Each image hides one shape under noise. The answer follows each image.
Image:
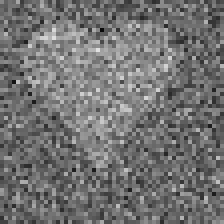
heart
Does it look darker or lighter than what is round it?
lighter
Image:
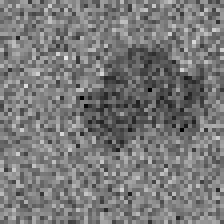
car
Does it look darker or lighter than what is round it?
darker
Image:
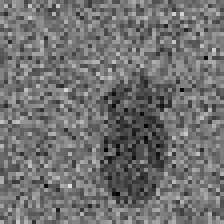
footprint
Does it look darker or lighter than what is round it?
darker
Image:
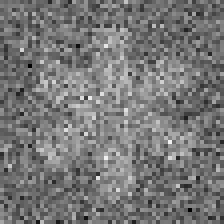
asterisk
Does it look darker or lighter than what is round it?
lighter
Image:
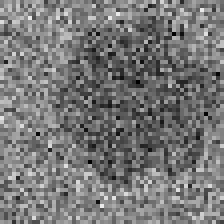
flower
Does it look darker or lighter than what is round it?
darker
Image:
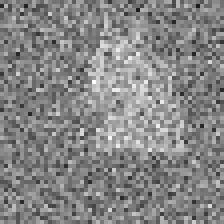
chess knight
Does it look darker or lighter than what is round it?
lighter
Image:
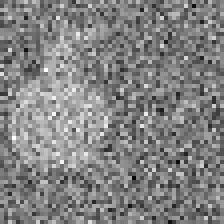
pear
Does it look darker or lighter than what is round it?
lighter
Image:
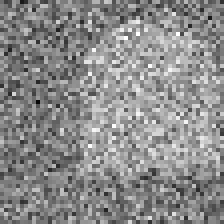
ghost
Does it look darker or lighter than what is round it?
lighter
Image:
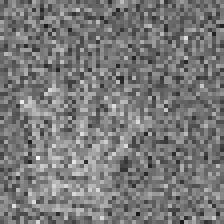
chess queen
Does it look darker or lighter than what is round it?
lighter
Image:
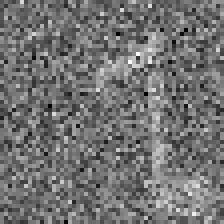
musical note
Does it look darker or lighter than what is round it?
lighter
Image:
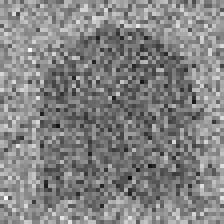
ghost
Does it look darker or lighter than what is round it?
darker
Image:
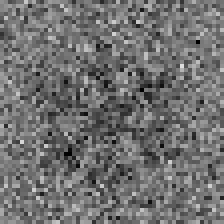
snowflake
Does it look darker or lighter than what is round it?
darker
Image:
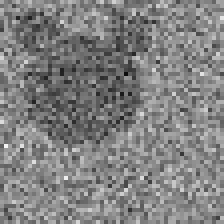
bear's head
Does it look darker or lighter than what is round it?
darker
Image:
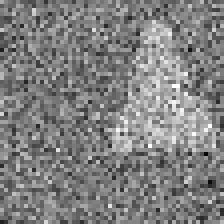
chess pawn
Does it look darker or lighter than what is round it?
lighter
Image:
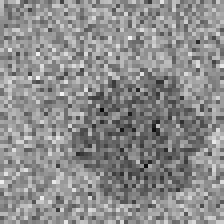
flower
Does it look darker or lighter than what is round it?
darker
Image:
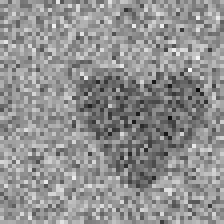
heart
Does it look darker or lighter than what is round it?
darker
